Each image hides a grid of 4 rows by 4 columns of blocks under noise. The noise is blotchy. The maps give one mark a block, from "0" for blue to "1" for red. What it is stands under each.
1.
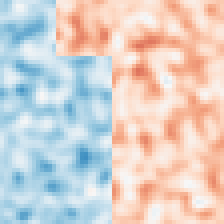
0 1 1 1
0 0 1 1
0 0 1 1
0 0 1 1
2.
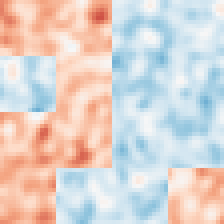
1 1 0 0
0 1 0 0
1 1 0 0
1 0 0 1
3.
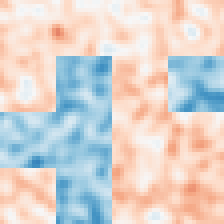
1 1 1 1
1 0 1 0
0 0 1 1
1 0 1 1
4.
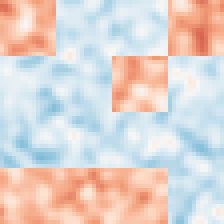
1 0 0 1
0 0 1 0
0 0 0 0
1 1 1 0
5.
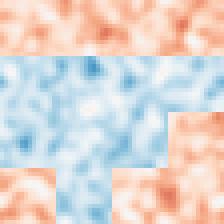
1 1 1 1
0 0 0 0
0 0 0 1
1 0 1 1
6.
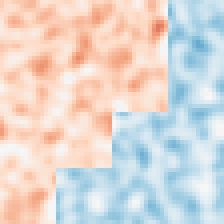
1 1 1 0
1 1 1 0
1 1 0 0
1 0 0 0
